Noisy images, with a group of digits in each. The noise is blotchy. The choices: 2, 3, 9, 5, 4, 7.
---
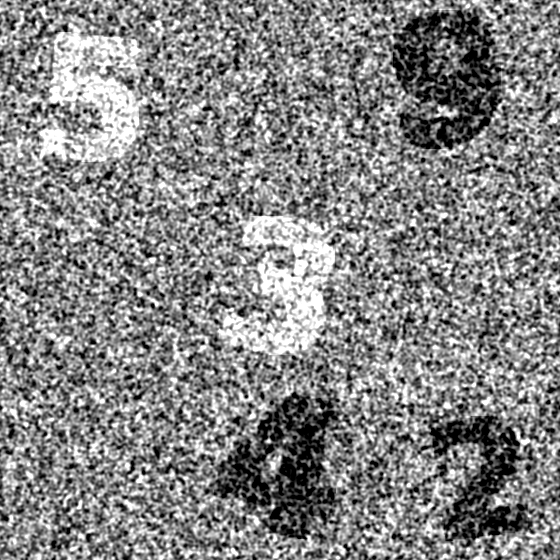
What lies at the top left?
5
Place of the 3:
centre
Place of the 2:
bottom right
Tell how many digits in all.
5
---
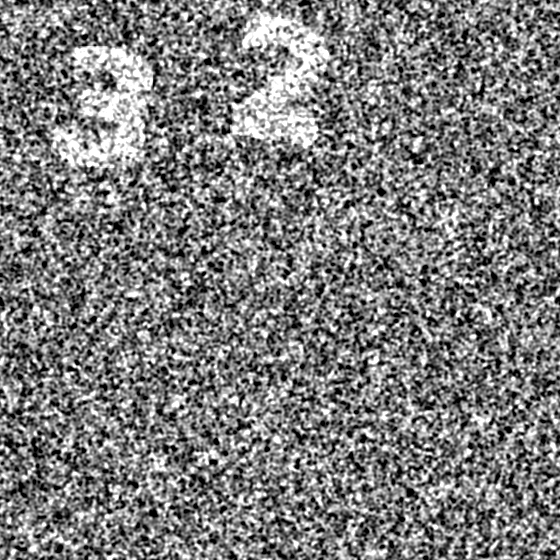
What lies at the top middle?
2
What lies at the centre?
nothing
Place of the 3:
top left
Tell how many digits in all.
2
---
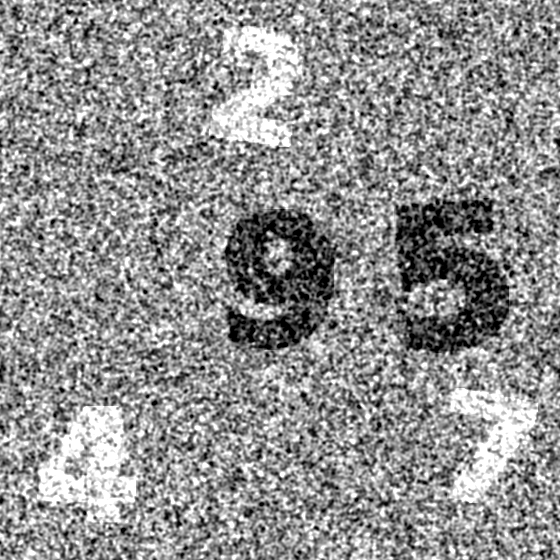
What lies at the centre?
9
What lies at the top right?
nothing
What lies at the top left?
nothing
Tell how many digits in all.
5
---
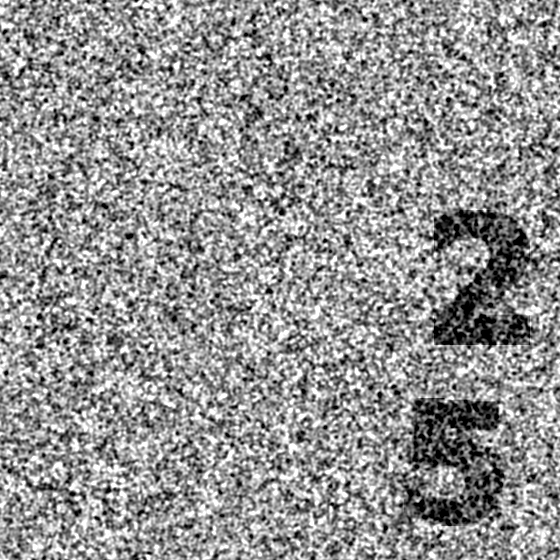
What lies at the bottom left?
nothing
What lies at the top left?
nothing
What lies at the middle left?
nothing
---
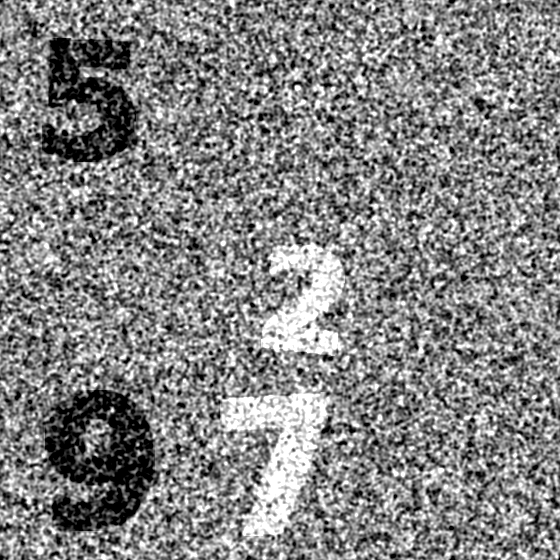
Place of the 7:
bottom middle
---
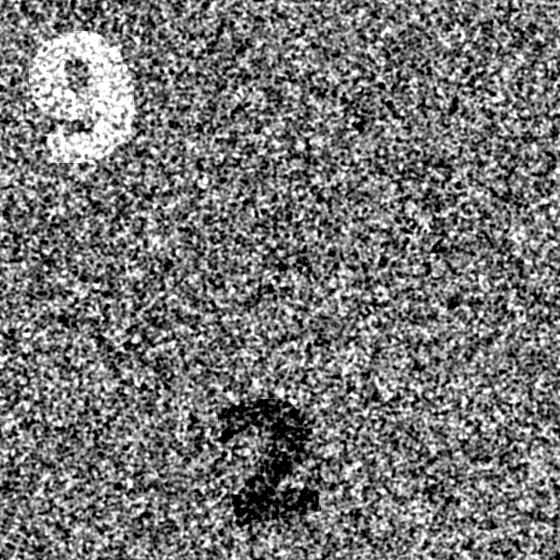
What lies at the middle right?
nothing
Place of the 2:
bottom middle
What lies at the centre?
nothing
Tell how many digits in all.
2
